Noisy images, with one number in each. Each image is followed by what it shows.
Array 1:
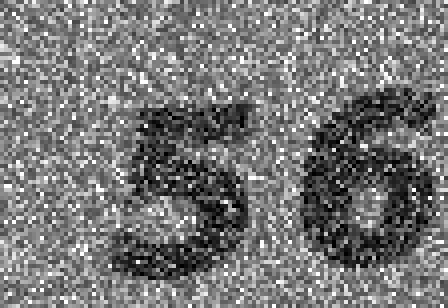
56
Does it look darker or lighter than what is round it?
darker
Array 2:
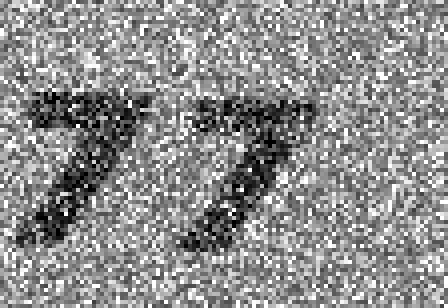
77
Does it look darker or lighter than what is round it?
darker
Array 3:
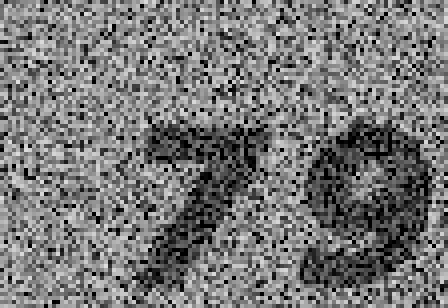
79
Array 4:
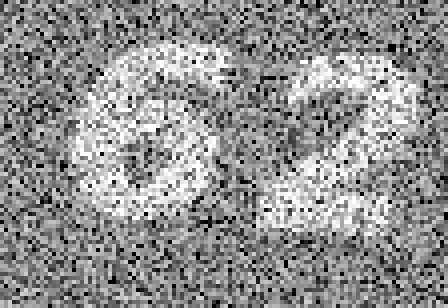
62
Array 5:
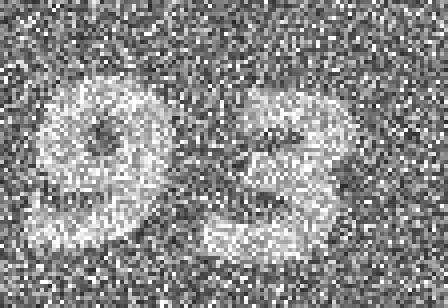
93
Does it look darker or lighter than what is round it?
lighter
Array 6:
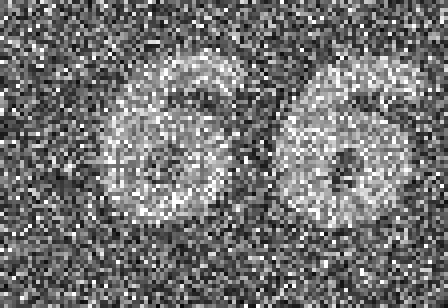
66
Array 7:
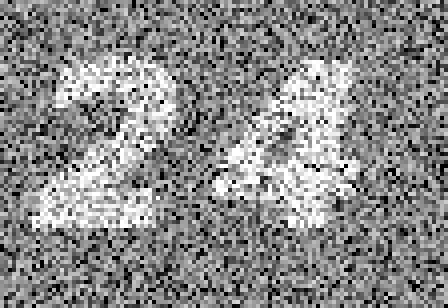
24
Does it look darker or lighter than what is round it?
lighter
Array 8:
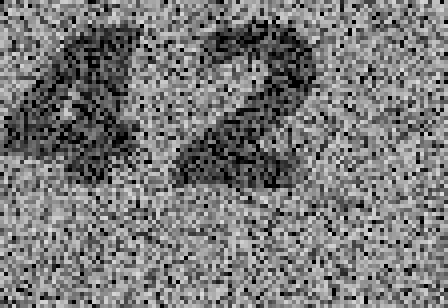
42
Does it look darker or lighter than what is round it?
darker
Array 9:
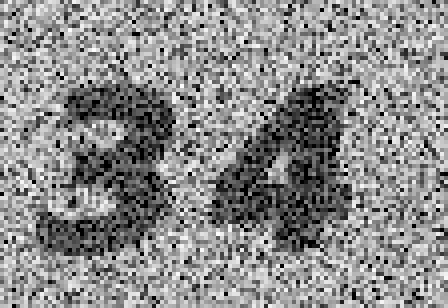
34
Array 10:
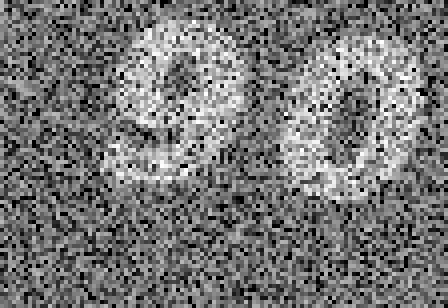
90
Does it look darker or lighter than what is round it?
lighter
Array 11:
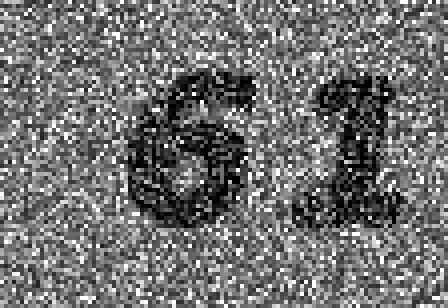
61
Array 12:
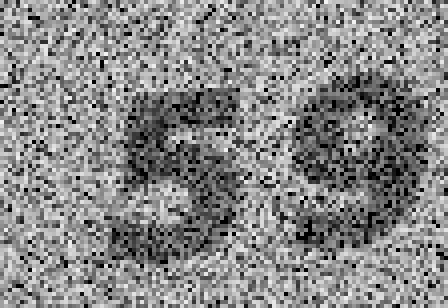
59
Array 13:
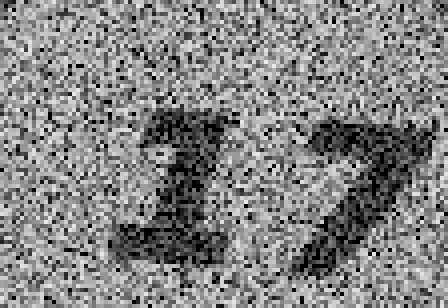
17
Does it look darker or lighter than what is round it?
darker
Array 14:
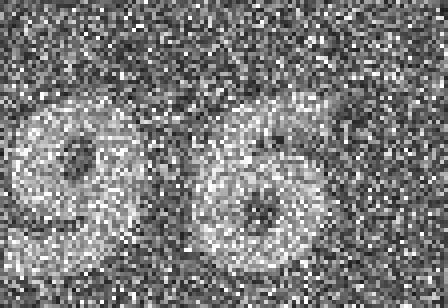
96
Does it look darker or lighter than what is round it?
lighter
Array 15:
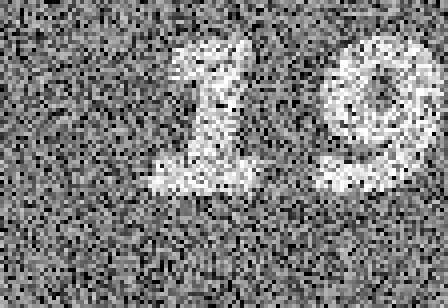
19
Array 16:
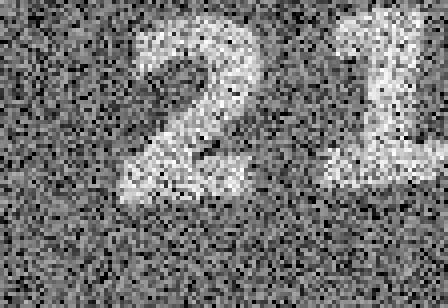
21
